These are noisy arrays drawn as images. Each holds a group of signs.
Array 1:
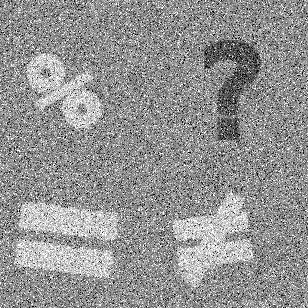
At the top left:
percent sign
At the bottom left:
equals sign
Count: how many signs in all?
4
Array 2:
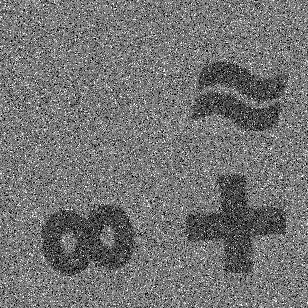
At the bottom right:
plus sign
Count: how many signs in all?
3
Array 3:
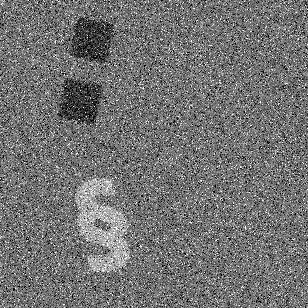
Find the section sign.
bottom left
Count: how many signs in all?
2
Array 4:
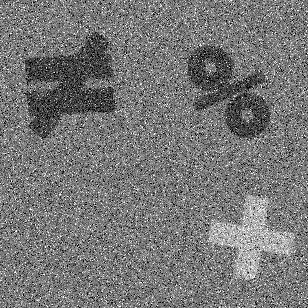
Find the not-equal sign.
top left
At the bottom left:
nothing
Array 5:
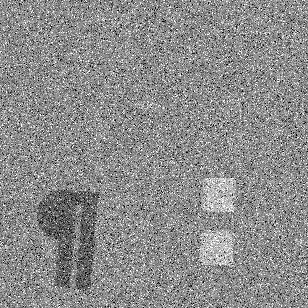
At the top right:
nothing
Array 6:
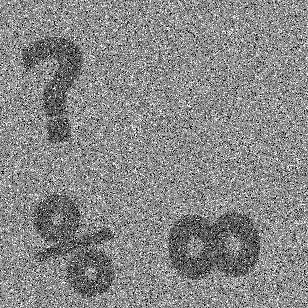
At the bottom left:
percent sign
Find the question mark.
top left
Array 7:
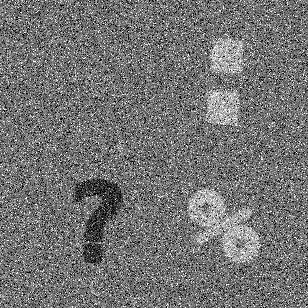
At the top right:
colon
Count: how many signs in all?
3
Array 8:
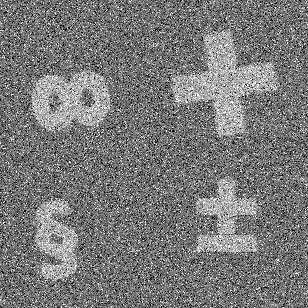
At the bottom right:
plus-minus sign
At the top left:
infinity sign
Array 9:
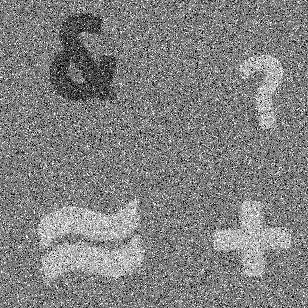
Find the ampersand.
top left
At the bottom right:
plus sign
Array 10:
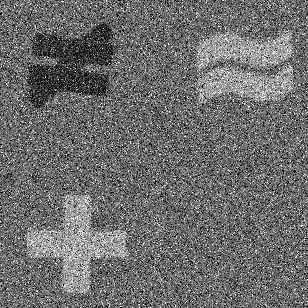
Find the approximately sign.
top right
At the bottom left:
plus sign
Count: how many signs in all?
3
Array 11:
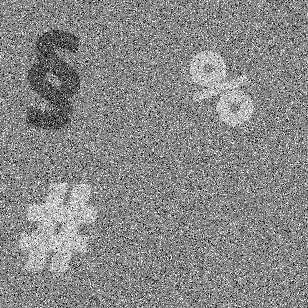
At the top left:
section sign
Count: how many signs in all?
3
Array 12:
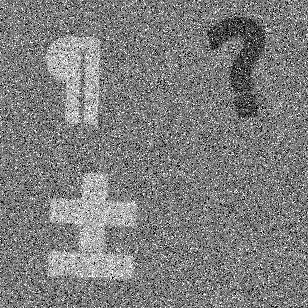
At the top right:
question mark
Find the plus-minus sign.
bottom left
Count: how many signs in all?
3
